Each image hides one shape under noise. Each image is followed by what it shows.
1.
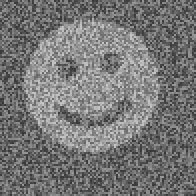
smiling face
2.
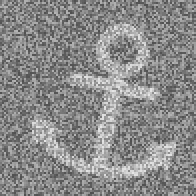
anchor
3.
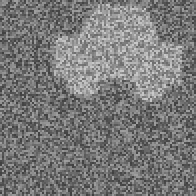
car
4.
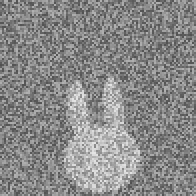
rabbit's head
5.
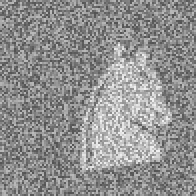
chess knight
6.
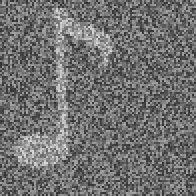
musical note
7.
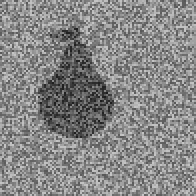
pear
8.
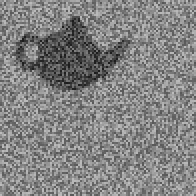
teapot
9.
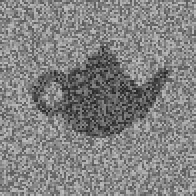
teapot
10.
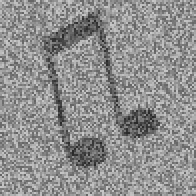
pair of musical notes
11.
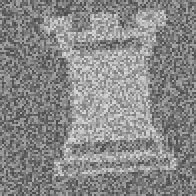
chess rook
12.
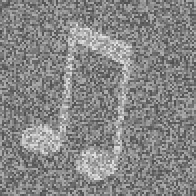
pair of musical notes
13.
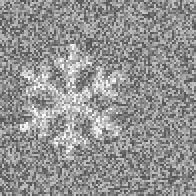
snowflake
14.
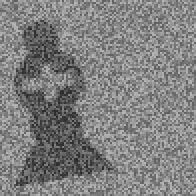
chess bishop
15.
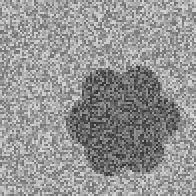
flower
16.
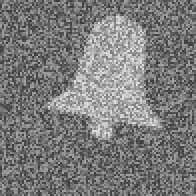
bell
